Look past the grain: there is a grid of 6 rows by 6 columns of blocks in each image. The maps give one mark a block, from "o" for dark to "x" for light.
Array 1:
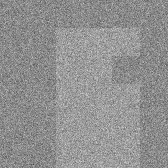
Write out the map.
oooooo
ooxxxo
ooxxoo
ooxxxo
ooxxxo
ooxxxo
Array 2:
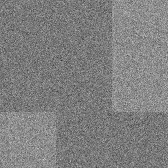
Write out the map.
ooooxx
ooooxx
ooooxx
ooooxx
xxoooo
xxoooo
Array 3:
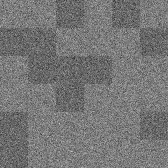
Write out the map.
xxoxox
ooxxxo
xoooxx
xxoxxx
oxxxxo
oxxxxx
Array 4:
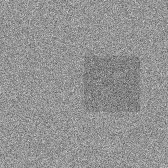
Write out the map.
xxxxxx
xxxxxx
xxxoox
xxxoox
xxxxxx
xxxxxx
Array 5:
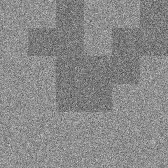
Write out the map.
xxoxxo
xooxoo
xxooox
xxooxx
xxxxxx
xxxxxx
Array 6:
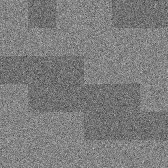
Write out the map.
xoxxoo
xxxxxx
oooxxx
xoooox
xxxooo
xxxxxx
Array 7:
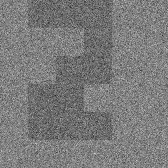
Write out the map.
xoooxx
xxxoxx
xxooxx
xooxxx
xoooxx
xxxxxx
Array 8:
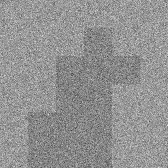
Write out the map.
xxxxxx
xxxoxx
xxooox
xxooxx
xoooxx
xoooxx
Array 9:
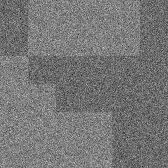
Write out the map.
oxxxxo
oxxxxo
xooooo
xxoooo
xxxxoo
xxxxoo
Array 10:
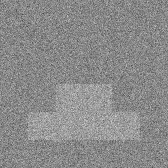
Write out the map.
oooooo
oooooo
oooooo
ooxxoo
oxxxxo
oooooo
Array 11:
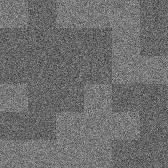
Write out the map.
xoxxxo
ooooxo
ooooxx
xooxoo
ooxxxo
xxxxoo
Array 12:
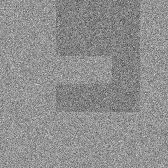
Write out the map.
xxooox
xxooox
xxxxox
xxooox
xxxxxx
xxxxxx
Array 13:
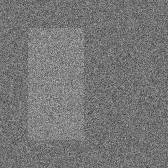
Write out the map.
oooooo
oxxooo
oxxooo
oxxooo
oxxooo
oooooo
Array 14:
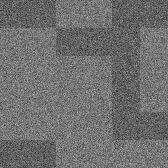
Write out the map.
ooxxoo
xxooox
xxxxox
xxxxox
xxxxoo
ooxxxx
